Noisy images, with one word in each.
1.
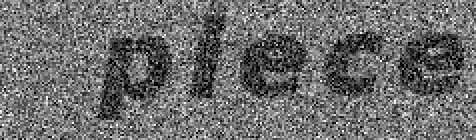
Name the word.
piece
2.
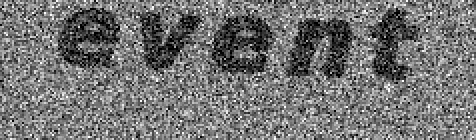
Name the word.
event
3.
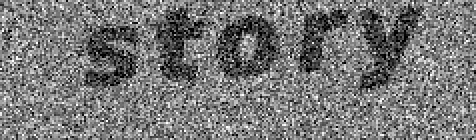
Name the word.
story
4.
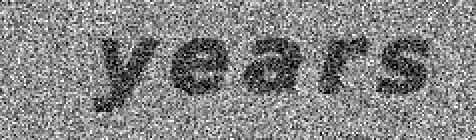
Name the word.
years
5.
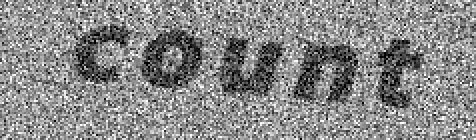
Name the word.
count
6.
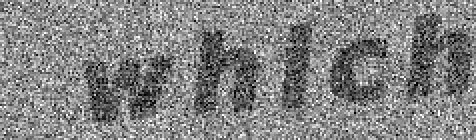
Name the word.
which
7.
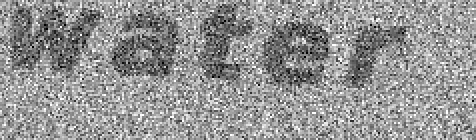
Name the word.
water
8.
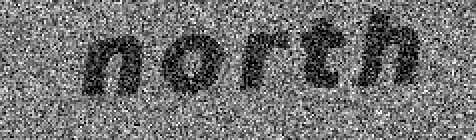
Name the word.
north
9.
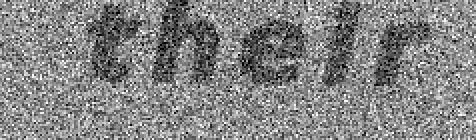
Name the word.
their
